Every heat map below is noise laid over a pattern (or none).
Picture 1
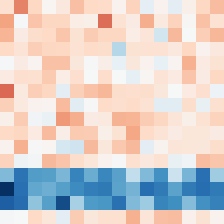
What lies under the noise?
one band of rows
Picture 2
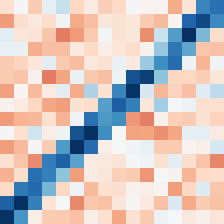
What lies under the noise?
a diagonal band
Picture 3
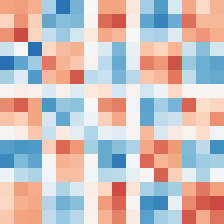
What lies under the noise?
a checkerboard
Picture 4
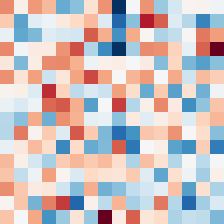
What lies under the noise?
only noise
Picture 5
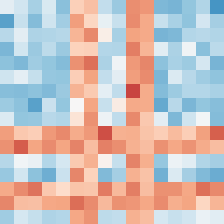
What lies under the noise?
bands of rows crossing bands of columns
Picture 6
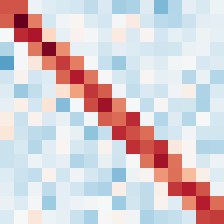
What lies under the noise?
a diagonal band
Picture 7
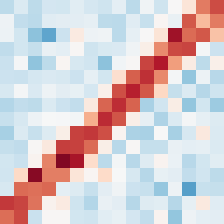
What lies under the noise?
a diagonal band
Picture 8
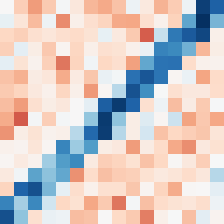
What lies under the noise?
a diagonal band
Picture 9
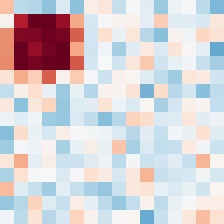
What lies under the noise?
one block
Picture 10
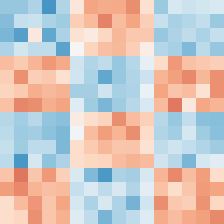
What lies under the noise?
a checkerboard
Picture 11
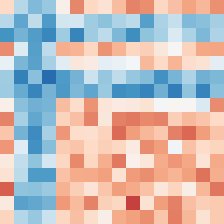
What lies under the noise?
bands of rows crossing bands of columns
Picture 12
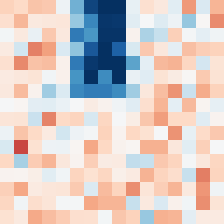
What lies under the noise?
one block
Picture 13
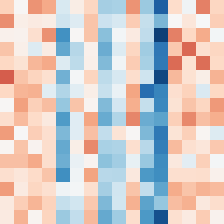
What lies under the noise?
bands of columns
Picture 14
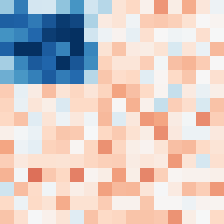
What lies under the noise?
one block
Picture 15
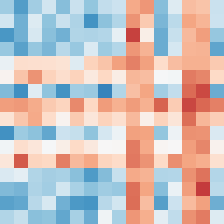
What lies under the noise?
bands of rows crossing bands of columns
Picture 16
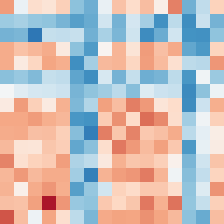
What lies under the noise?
bands of rows crossing bands of columns
